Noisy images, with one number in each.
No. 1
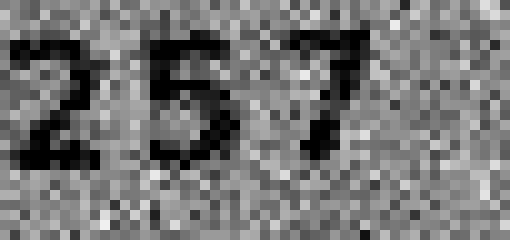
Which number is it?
257
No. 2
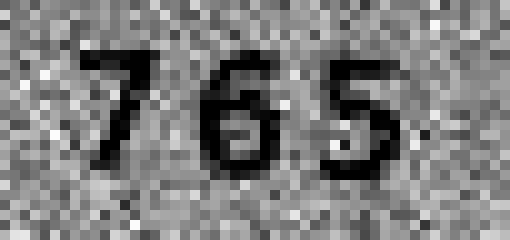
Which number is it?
765
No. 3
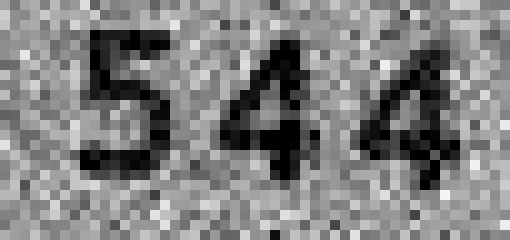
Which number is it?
544
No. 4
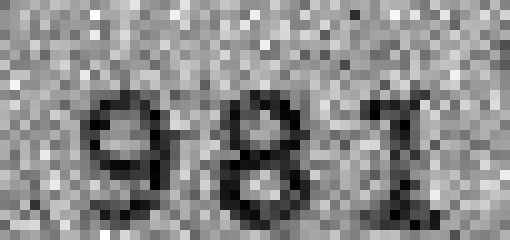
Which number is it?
981
